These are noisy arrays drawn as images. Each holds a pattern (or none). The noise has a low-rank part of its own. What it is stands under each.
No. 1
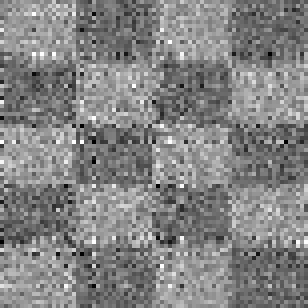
a checkerboard
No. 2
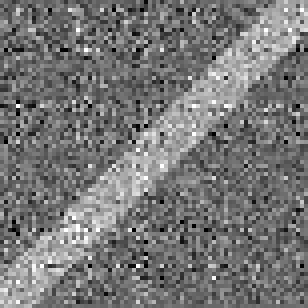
a diagonal band
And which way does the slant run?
bottom left to top right
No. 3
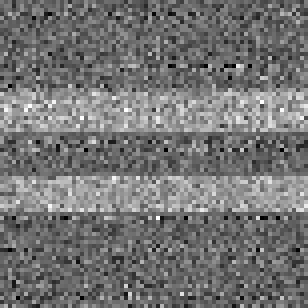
bands of rows
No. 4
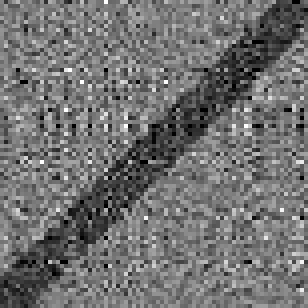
a diagonal band
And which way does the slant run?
bottom left to top right
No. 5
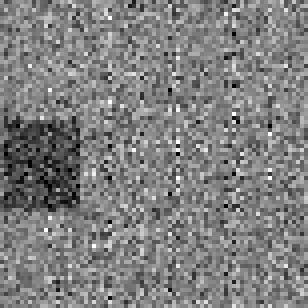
one block
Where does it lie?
middle left
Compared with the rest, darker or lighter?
darker
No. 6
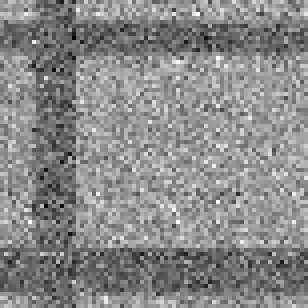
bands of rows crossing bands of columns
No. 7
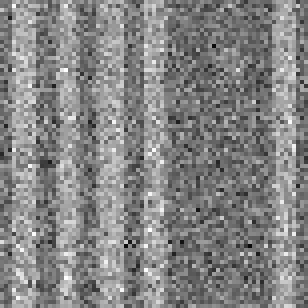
bands of columns
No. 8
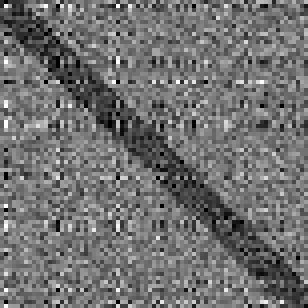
a diagonal band
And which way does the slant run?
top left to bottom right
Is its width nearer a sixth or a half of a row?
a sixth
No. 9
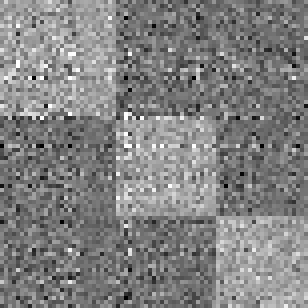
blocks along the diagonal
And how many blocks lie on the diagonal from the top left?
3
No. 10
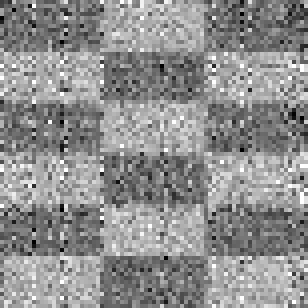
a checkerboard
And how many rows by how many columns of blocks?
6 by 3
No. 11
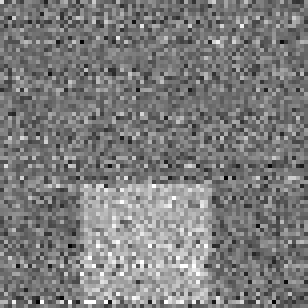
one block
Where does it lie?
bottom middle
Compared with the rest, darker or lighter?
lighter
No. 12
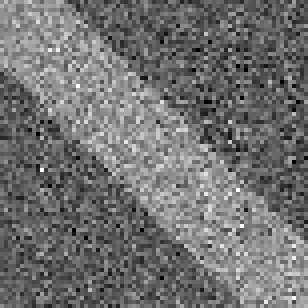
a diagonal band
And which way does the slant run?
top left to bottom right
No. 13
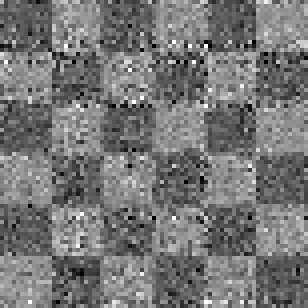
a checkerboard
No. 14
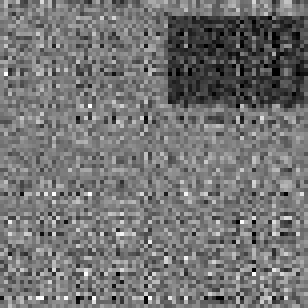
one block
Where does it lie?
top right
